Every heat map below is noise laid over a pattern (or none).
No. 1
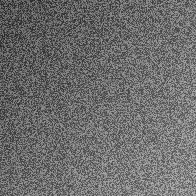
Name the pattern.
a smooth slope
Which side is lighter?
bottom right
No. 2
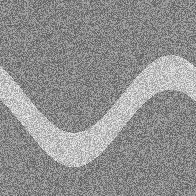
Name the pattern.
a wavy band
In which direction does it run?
left to right
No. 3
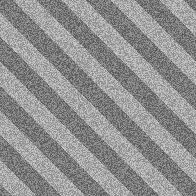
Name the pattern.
diagonal stripes
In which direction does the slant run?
top left to bottom right
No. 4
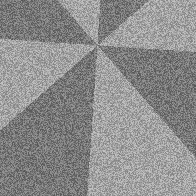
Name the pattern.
spokes from one point
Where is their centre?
top middle
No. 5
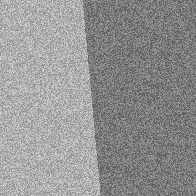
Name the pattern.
a sharp edge
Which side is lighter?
left
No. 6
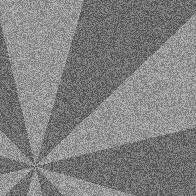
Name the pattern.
spokes from one point
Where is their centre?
bottom left
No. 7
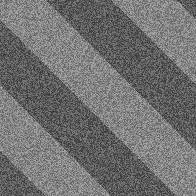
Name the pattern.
diagonal stripes
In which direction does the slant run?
top left to bottom right
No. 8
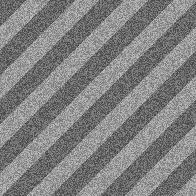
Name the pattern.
diagonal stripes
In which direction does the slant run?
bottom left to top right
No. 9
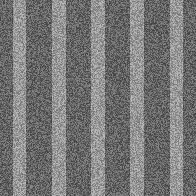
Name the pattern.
vertical stripes
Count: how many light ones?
5
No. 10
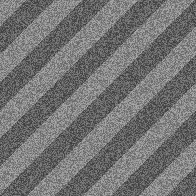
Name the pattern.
diagonal stripes
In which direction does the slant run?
bottom left to top right
